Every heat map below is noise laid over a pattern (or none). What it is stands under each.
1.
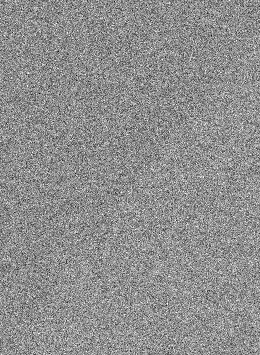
a sharp edge
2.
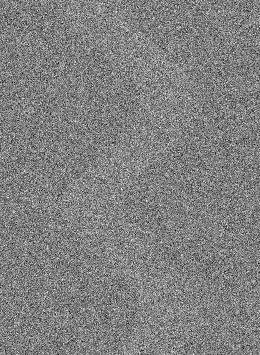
a wavy band
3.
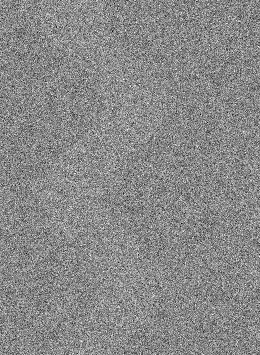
a wavy band
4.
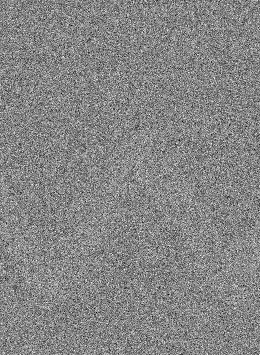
a wavy band
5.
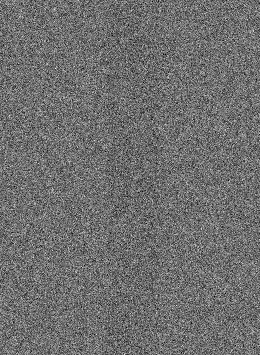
one vertical stripe
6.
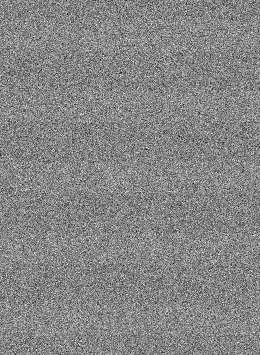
horizontal stripes
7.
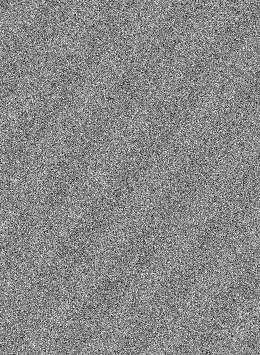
diagonal stripes
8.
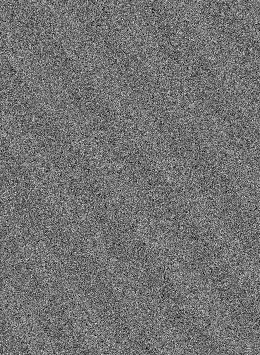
diagonal stripes
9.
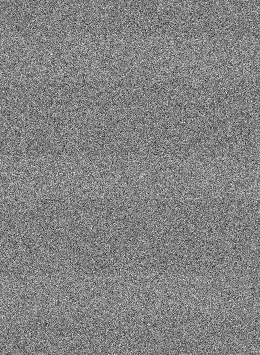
horizontal stripes
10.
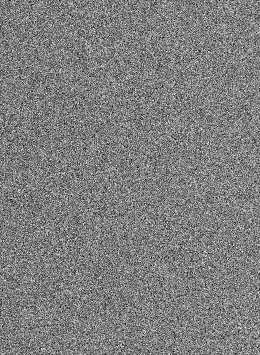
a smooth slope
